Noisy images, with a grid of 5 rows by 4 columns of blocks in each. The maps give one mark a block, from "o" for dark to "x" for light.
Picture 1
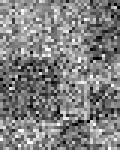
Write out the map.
x x x o
x x x o
o o x x
o o x o
x x o x
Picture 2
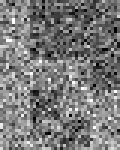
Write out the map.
x o o o
x o o o
x x x o
x o x x
x x o x
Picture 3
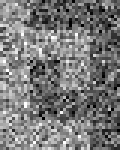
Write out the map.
x o o o
x x x o
x o x o
x o o o
x x x o
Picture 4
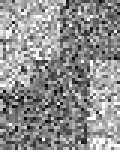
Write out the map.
x x o o
x x o o
x o o x
o o o x
o o o x
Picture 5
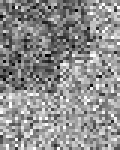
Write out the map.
o o o x
o o o x
o o x x
x x x x
x x x x
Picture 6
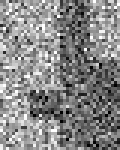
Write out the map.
x x o x
x x o x
x x o o
x o o o
x x o o
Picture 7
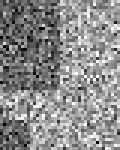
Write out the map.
o o x x
o o x x
o o x x
x x x x
o x x x
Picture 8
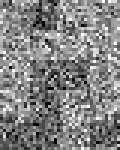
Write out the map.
x o x x
x x x x
x o o x
x o x x
o o x o
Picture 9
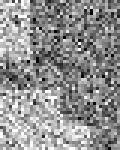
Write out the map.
x o o o
x o o o
o o o o
x x o o
x x x o
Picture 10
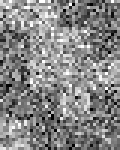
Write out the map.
x x o o
o x x o
o x x x
o o x o
x o o o
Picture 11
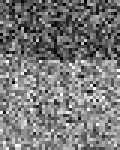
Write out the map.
o o o o
o o o o
x x x x
x x x x
x x x x
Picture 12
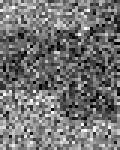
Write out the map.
x x x o
o o o o
o o o o
x x o o
x x x x
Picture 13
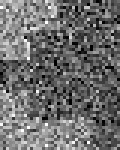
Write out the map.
x x o o
x o o o
o o o o
x o o o
x x x o
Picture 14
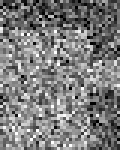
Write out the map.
o o o o
x x x o
x x x x
x x x o
x x x o
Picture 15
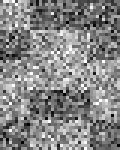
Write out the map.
x o o o
o x x o
x x x x
x o o x
o x x o
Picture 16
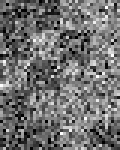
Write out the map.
o o x x
o x o x
x o x x
o x x x
o o x o
